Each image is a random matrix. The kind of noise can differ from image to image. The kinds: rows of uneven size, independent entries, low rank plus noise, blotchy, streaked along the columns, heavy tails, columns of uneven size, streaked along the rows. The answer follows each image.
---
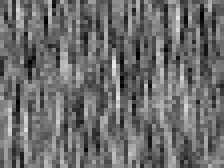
streaked along the columns
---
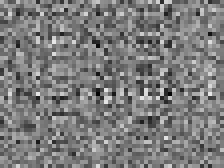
low rank plus noise
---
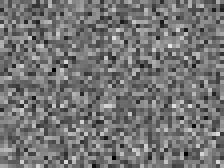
independent entries
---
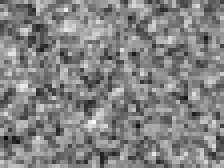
blotchy
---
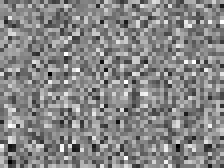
low rank plus noise
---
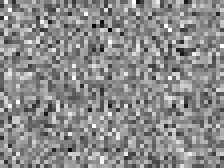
low rank plus noise
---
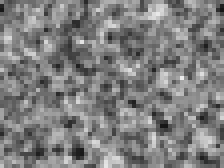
blotchy
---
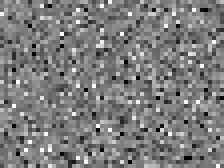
heavy tails
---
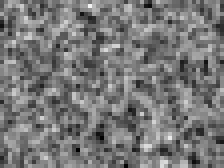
blotchy
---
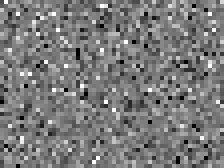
heavy tails
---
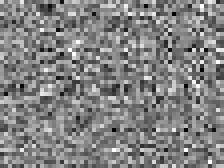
low rank plus noise
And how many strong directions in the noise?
two
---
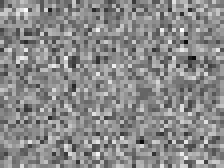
low rank plus noise
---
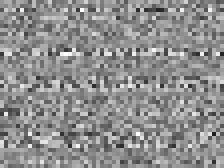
rows of uneven size
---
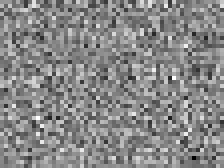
low rank plus noise
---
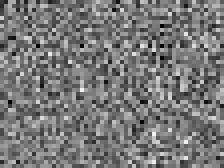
low rank plus noise
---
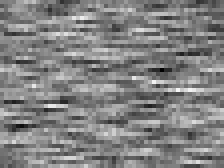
streaked along the rows
